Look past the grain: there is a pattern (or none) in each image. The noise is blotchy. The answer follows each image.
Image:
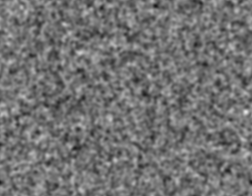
only noise
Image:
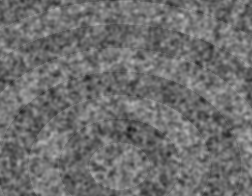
rings round one point
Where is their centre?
bottom middle
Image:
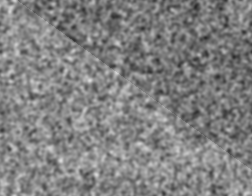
a sharp edge
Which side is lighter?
bottom left
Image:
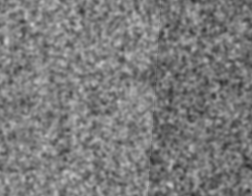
a sharp edge
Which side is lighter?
left
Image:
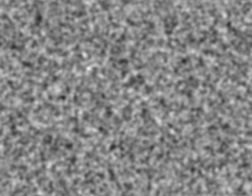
only noise
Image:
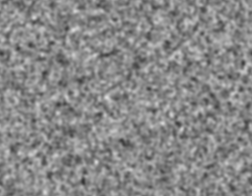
only noise
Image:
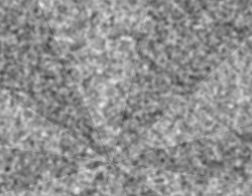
spokes from one point
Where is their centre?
bottom middle
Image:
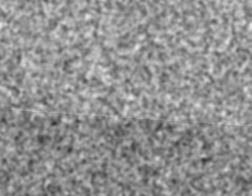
a sharp edge
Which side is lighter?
top
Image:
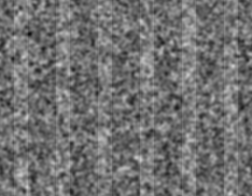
vertical stripes
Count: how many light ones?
6
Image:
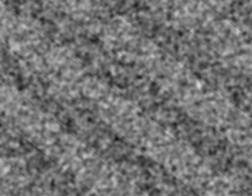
diagonal stripes
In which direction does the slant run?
top left to bottom right
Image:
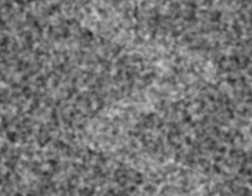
a wavy band
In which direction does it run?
top to bottom
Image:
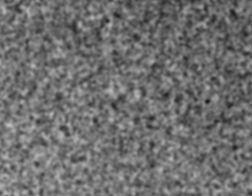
a smooth slope
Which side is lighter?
bottom left
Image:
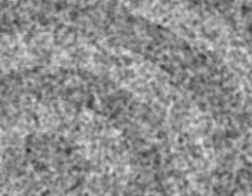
rings round one point
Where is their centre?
bottom left
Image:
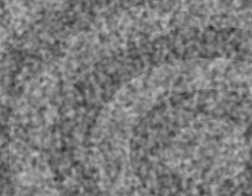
rings round one point
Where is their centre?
bottom right
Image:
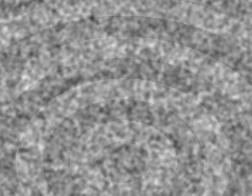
rings round one point
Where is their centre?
bottom middle
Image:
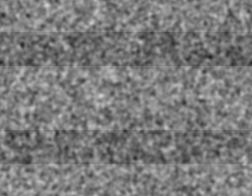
horizontal stripes
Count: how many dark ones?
2
